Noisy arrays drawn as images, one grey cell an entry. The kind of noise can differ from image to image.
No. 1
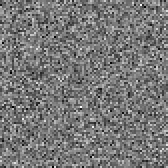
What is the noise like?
independent entries
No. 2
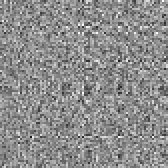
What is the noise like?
low rank plus noise
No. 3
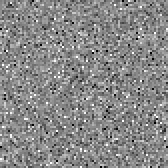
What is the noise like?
heavy tails
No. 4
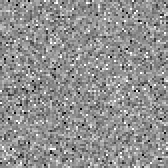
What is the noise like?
heavy tails
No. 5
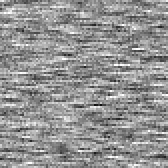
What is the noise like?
streaked along the rows
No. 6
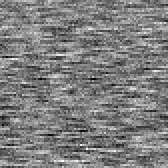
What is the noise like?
streaked along the rows
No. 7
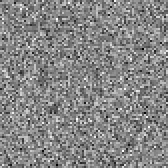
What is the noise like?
independent entries
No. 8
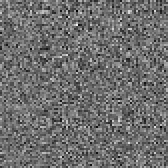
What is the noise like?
low rank plus noise
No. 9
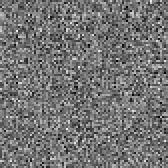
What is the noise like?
low rank plus noise
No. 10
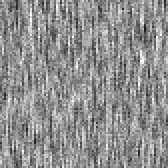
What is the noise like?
streaked along the columns
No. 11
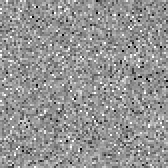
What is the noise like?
heavy tails
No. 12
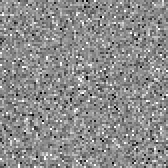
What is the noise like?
heavy tails
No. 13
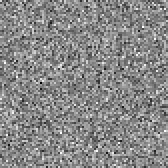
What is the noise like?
independent entries
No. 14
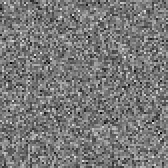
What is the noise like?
independent entries
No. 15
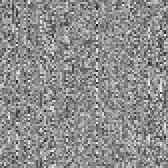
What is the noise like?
columns of uneven size
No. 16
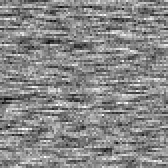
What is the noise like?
streaked along the rows
